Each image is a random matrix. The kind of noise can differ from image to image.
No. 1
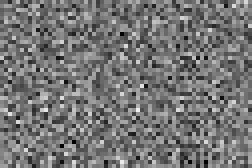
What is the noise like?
low rank plus noise
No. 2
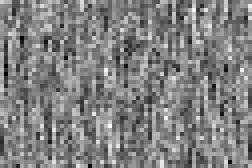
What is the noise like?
streaked along the columns
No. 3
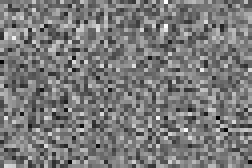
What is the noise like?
low rank plus noise
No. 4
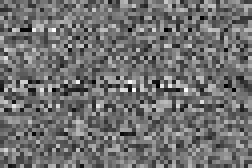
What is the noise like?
rows of uneven size
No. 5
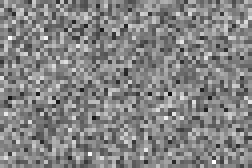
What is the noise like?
independent entries
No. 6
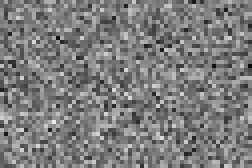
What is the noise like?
independent entries
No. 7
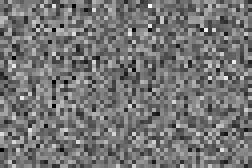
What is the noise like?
low rank plus noise
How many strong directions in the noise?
three or four
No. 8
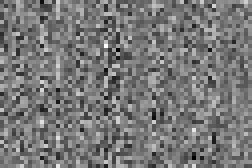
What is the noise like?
columns of uneven size
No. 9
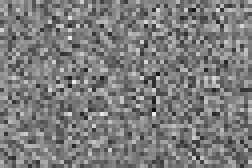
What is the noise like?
low rank plus noise
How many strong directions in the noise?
one
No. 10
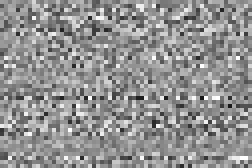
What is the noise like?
rows of uneven size
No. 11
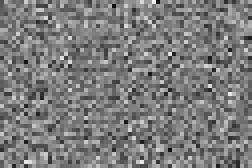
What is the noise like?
low rank plus noise
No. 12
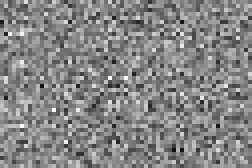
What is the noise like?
low rank plus noise
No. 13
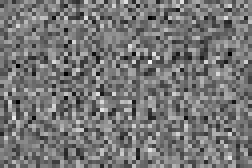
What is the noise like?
low rank plus noise
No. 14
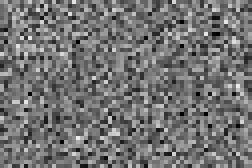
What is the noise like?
low rank plus noise
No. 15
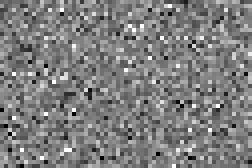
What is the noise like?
heavy tails
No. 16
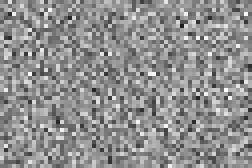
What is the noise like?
low rank plus noise
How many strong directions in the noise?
three or four
